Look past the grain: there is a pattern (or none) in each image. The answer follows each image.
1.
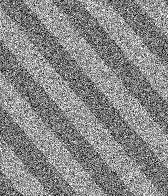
diagonal stripes
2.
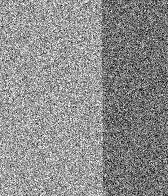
a sharp edge
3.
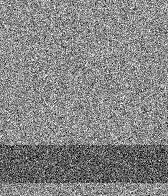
one horizontal stripe
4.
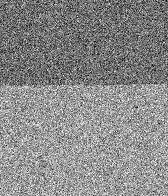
a sharp edge
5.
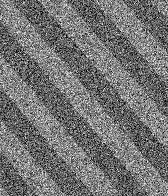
diagonal stripes
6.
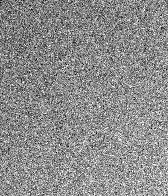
a smooth slope
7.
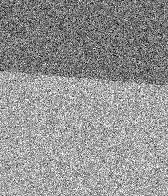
a sharp edge
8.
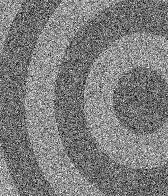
rings round one point
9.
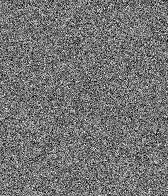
only noise
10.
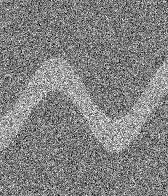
a wavy band
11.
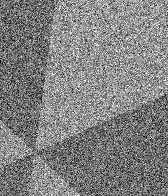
spokes from one point
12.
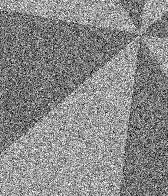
spokes from one point
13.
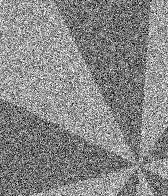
spokes from one point
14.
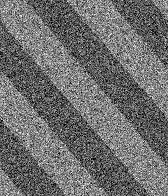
diagonal stripes
